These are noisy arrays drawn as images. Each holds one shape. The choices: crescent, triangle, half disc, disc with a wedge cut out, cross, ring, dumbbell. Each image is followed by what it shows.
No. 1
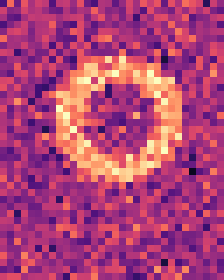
ring
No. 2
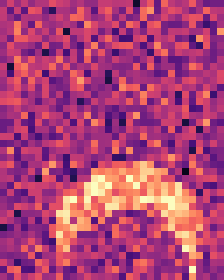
crescent
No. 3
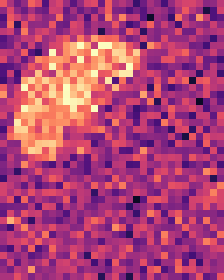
half disc
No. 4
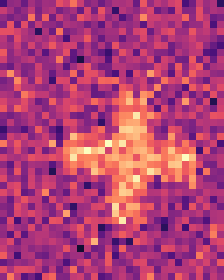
cross
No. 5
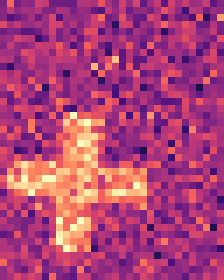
cross
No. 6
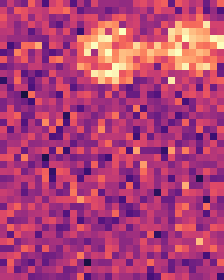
dumbbell
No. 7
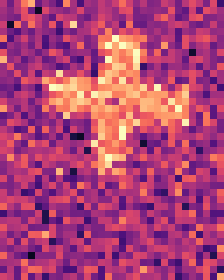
cross
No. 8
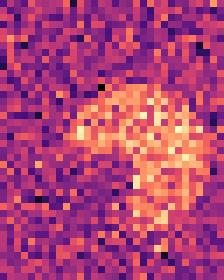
disc with a wedge cut out
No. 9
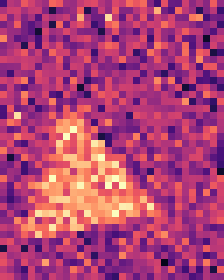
triangle
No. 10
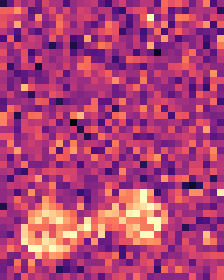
dumbbell
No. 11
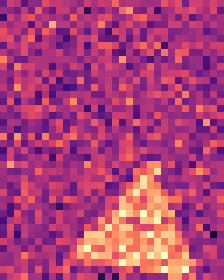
triangle
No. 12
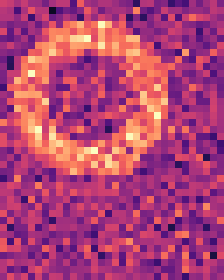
ring
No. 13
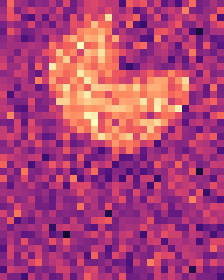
disc with a wedge cut out
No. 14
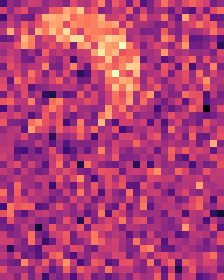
crescent
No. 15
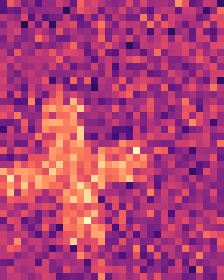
cross
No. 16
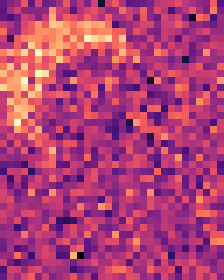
crescent
